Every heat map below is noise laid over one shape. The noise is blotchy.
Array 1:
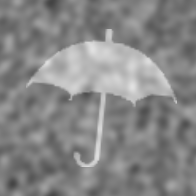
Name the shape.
umbrella
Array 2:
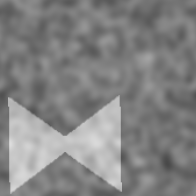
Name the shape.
bow tie
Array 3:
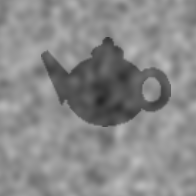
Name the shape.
teapot
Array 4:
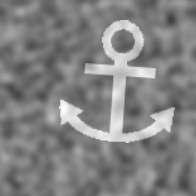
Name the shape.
anchor
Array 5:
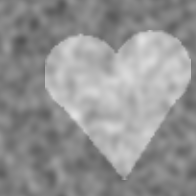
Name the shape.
heart
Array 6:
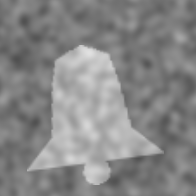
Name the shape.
bell
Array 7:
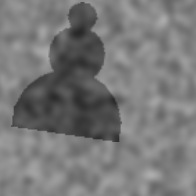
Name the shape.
chess pawn
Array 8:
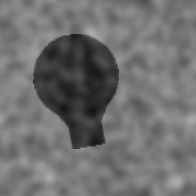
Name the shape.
light bulb
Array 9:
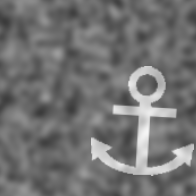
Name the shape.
anchor
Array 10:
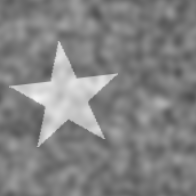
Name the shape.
star
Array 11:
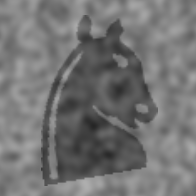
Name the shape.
chess knight
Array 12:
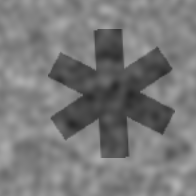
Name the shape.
asterisk
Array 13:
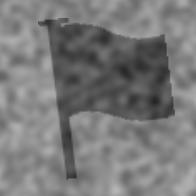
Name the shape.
flag
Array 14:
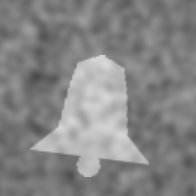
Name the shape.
bell
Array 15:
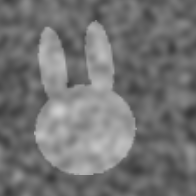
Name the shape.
rabbit's head
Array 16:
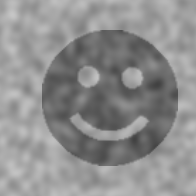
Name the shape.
smiling face
